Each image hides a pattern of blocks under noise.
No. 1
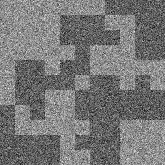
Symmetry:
mirrored about the diagonal from the top left
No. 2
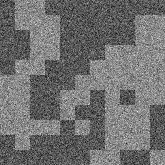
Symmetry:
no symmetry
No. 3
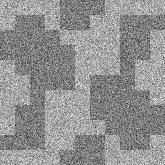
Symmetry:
the same after a half turn
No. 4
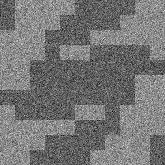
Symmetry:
the same after a half turn
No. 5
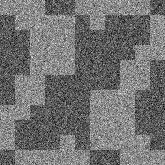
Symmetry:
the same after a half turn
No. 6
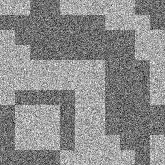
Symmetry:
mirrored about the diagonal from the bottom left
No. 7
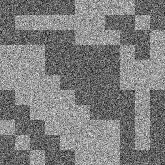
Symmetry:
mirrored about the diagonal from the bottom left
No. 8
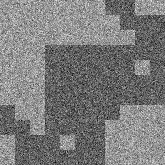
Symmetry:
mirrored about the diagonal from the top left
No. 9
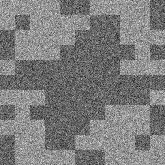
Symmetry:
the same after a half turn
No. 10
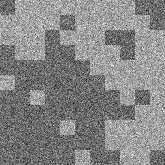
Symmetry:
mirrored about the diagonal from the bottom left
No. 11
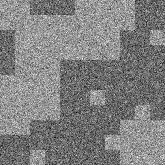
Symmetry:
mirrored about the diagonal from the top left
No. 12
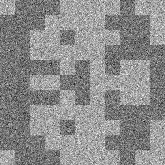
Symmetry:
top and bottom mirror each other
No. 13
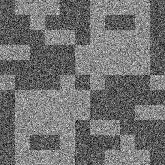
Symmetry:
the same after a half turn
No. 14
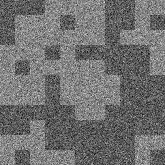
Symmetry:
mirrored about the diagonal from the top left
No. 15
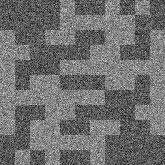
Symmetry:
the same after a half turn
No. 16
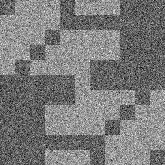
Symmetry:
the same after a half turn
